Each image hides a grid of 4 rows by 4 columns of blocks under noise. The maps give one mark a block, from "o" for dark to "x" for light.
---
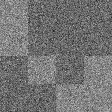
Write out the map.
xooo
xooo
oxox
ooxx
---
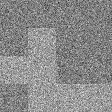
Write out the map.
oooo
oxoo
xxoo
oxxx
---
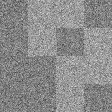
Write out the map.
oxxo
oxox
ooxx
ooxo
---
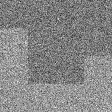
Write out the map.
oooo
xooo
xoox
xxxx
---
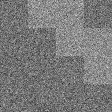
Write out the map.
oxxo
ooxx
ooox
oooo
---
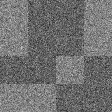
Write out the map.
xoox
xoox
ooxo
xxoo
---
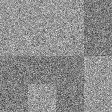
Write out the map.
xxxo
xxxo
ooox
oxox
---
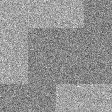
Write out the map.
xxxo
xooo
xooo
ooxx
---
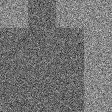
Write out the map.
xoxx
ooox
ooox
ooox
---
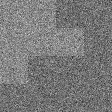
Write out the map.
xxoo
xxxo
xooo
oooo
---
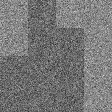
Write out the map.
xoxx
xoox
ooox
ooox
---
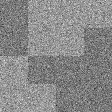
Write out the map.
oxxx
oxxo
xooo
xxoo
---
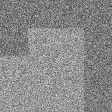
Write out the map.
oooo
oxxo
xxxo
xxxo
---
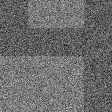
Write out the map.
oxxo
oooo
xxxo
xxxo
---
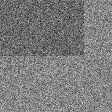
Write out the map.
ooox
ooox
xxxx
xxxx
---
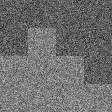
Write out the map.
oooo
oxoo
xxxo
xxxx
